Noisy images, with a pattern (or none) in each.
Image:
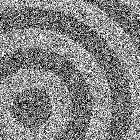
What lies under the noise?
rings round one point
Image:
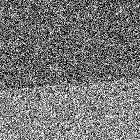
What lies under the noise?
a sharp edge
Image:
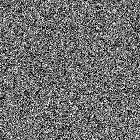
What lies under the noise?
only noise
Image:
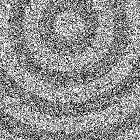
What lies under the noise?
rings round one point
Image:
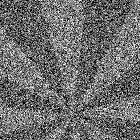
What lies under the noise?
spokes from one point
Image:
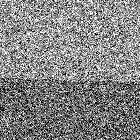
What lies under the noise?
a sharp edge
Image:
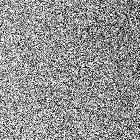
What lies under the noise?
a smooth slope
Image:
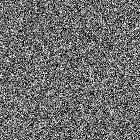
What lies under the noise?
only noise
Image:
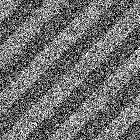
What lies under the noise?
diagonal stripes
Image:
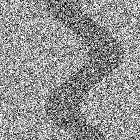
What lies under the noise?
a wavy band
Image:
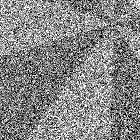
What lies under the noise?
spokes from one point
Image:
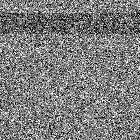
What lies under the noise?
one horizontal stripe
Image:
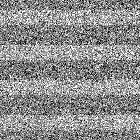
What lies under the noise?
horizontal stripes
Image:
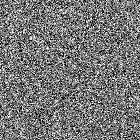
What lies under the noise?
only noise
